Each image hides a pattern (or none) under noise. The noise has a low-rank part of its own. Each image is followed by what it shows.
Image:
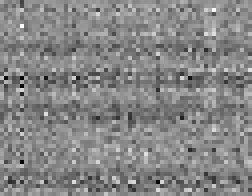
bands of rows
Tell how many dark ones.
4
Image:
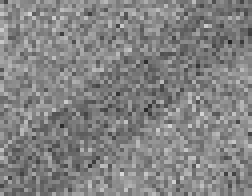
a diagonal band
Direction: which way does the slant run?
bottom left to top right
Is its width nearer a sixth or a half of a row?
a half
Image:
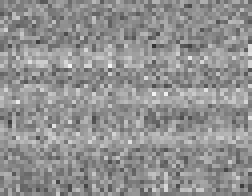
bands of rows
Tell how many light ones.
3
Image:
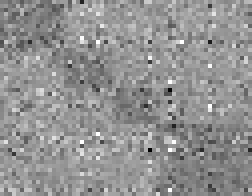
blocks along the diagonal
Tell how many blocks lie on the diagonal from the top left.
4
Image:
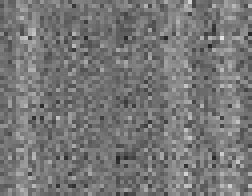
bands of columns
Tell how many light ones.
3
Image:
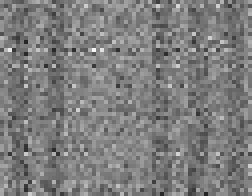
bands of columns
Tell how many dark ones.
5
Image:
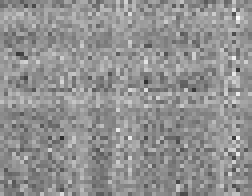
bands of rows crossing bands of columns
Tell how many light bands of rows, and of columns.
3 and 3
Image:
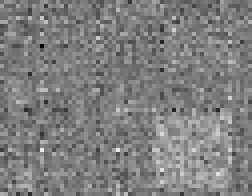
one block
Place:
bottom right
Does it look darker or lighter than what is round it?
lighter
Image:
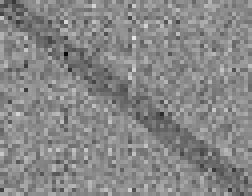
a diagonal band
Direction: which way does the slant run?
top left to bottom right
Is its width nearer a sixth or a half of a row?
a sixth
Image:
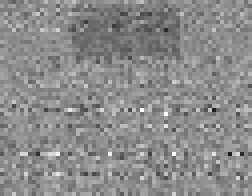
one block
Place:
top middle
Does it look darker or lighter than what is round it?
darker
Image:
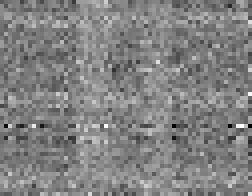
bands of rows crossing bands of columns
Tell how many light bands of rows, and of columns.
3 and 2
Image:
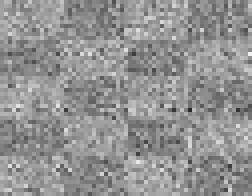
a checkerboard
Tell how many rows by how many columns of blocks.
5 by 4
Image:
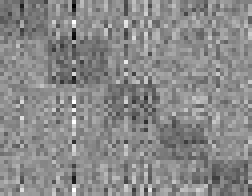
blocks along the diagonal
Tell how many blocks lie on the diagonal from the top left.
5
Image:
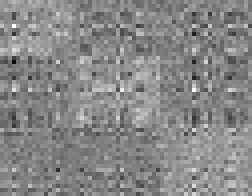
blocks along the diagonal
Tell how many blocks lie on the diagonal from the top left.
3
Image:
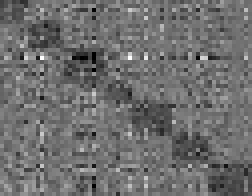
blocks along the diagonal
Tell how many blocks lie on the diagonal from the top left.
7
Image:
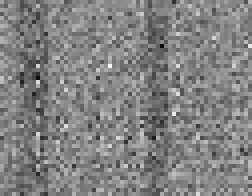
bands of columns
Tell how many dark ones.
2
